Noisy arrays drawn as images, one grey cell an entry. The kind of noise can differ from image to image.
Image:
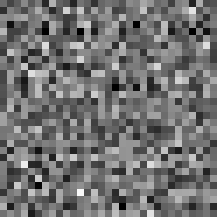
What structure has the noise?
low rank plus noise
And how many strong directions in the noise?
two
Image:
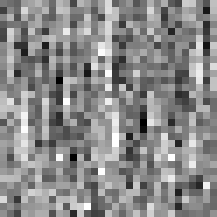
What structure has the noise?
streaked along the columns
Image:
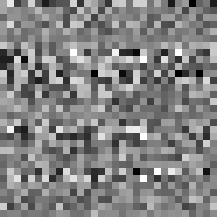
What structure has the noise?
rows of uneven size
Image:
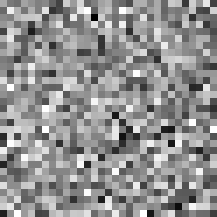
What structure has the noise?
independent entries
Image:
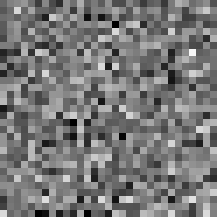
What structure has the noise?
low rank plus noise
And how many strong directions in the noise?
one
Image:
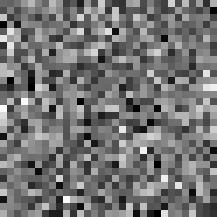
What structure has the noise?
independent entries
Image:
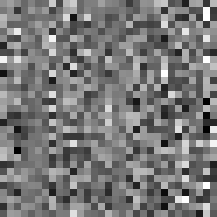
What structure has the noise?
columns of uneven size
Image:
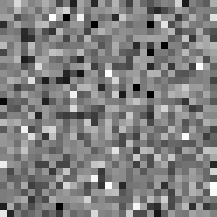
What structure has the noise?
heavy tails
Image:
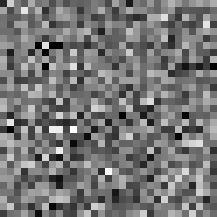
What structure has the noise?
low rank plus noise
